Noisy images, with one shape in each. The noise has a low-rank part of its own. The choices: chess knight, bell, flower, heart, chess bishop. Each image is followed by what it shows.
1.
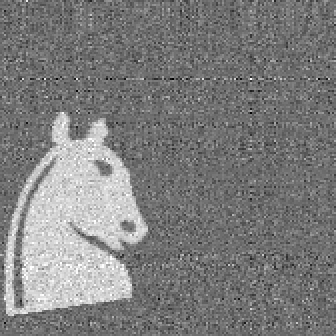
light chess knight
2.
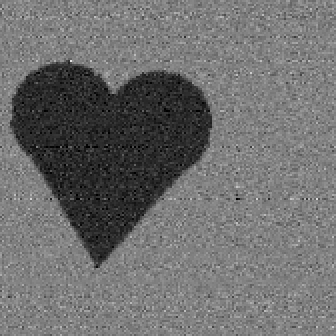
dark heart
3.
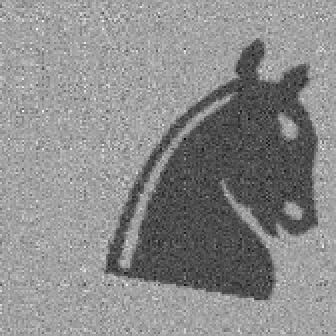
dark chess knight
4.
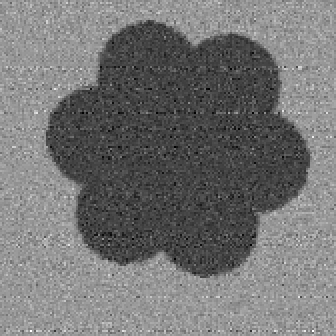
dark flower
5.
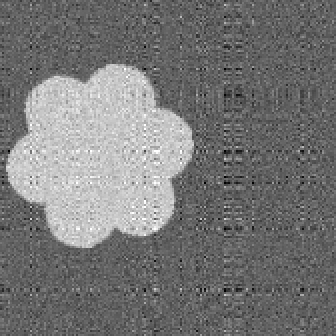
light flower
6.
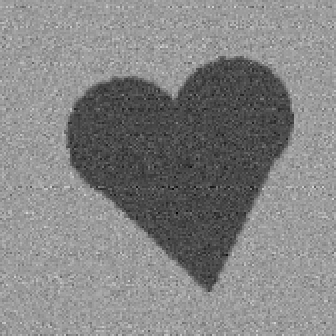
dark heart
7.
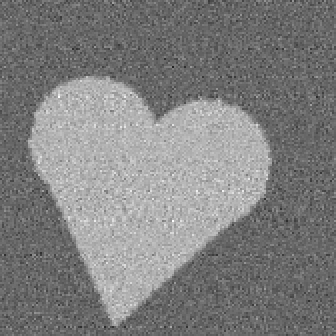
light heart
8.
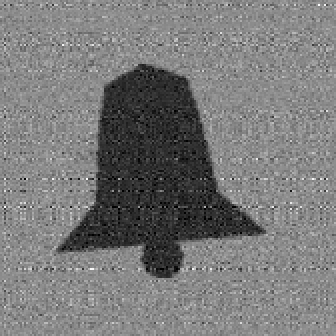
dark bell
